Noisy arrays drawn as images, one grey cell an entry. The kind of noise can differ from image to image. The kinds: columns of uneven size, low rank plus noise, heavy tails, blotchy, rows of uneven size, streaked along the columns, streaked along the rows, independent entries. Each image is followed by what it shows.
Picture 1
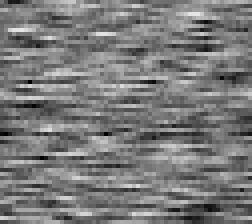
streaked along the rows
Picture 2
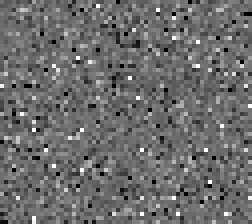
heavy tails
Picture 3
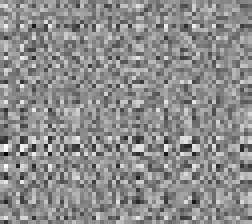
low rank plus noise
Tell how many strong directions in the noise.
one
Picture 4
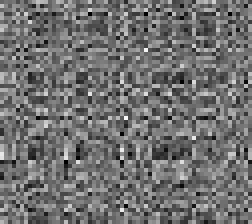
low rank plus noise
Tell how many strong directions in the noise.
two
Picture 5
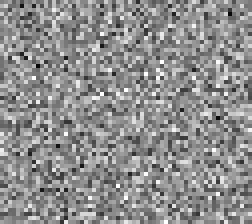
independent entries
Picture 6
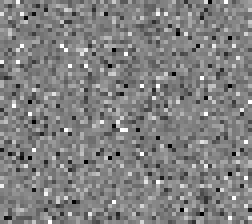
heavy tails
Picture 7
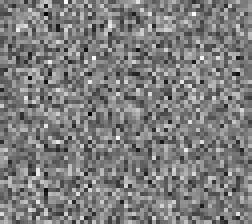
low rank plus noise
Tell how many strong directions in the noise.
five to eight
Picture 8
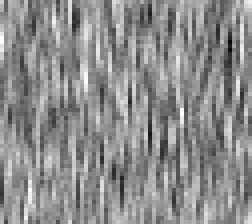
streaked along the columns
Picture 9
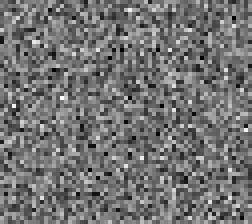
independent entries
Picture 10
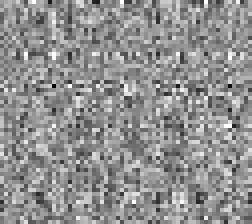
low rank plus noise
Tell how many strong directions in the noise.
three or four
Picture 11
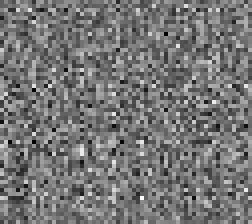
low rank plus noise
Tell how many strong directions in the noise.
five to eight
